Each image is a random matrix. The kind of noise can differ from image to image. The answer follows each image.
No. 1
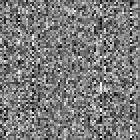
columns of uneven size
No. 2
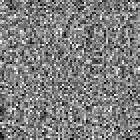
low rank plus noise
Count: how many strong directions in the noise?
five to eight
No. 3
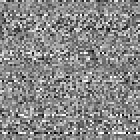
rows of uneven size
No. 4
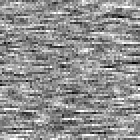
streaked along the rows
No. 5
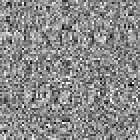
low rank plus noise
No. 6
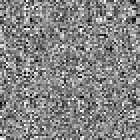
low rank plus noise
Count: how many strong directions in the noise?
three or four
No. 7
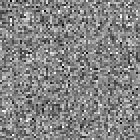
low rank plus noise
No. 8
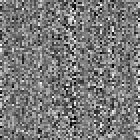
columns of uneven size
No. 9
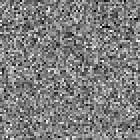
independent entries
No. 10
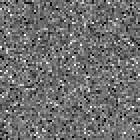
heavy tails
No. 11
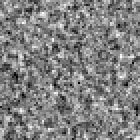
blotchy
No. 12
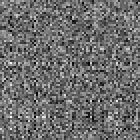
low rank plus noise
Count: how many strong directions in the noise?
one
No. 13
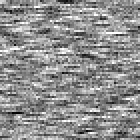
streaked along the rows
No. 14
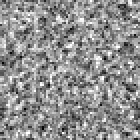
blotchy
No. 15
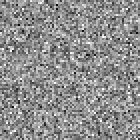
independent entries
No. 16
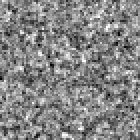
blotchy
